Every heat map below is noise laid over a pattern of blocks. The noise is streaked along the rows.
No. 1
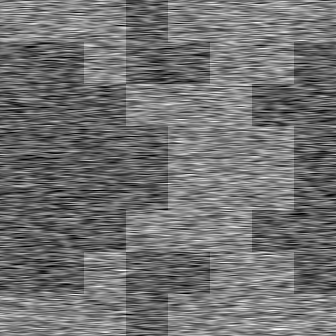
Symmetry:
top and bottom mirror each other
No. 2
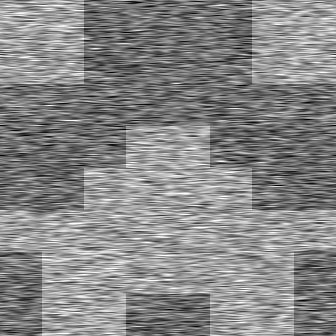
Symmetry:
left and right mirror each other
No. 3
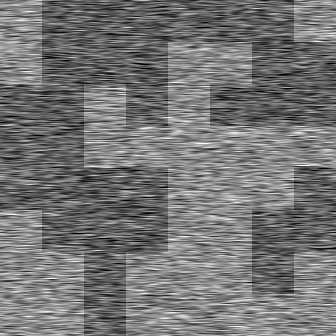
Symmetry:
no symmetry
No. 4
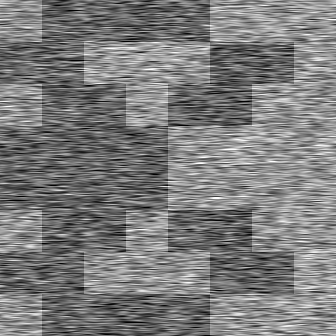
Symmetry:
top and bottom mirror each other
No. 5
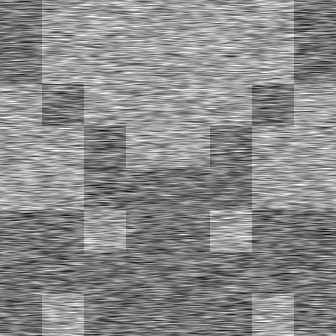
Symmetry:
left and right mirror each other
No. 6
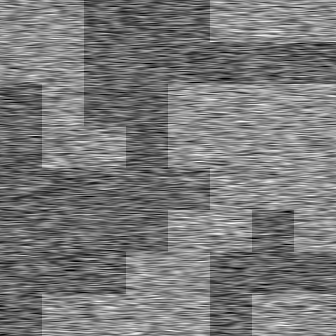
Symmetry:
no symmetry
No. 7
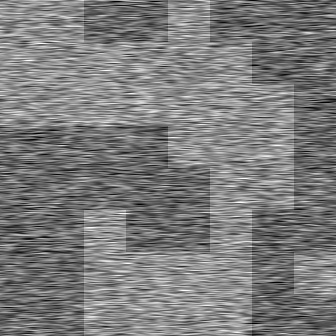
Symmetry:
no symmetry
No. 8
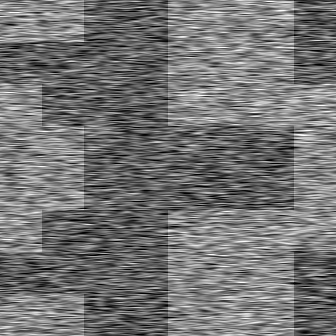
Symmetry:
top and bottom mirror each other
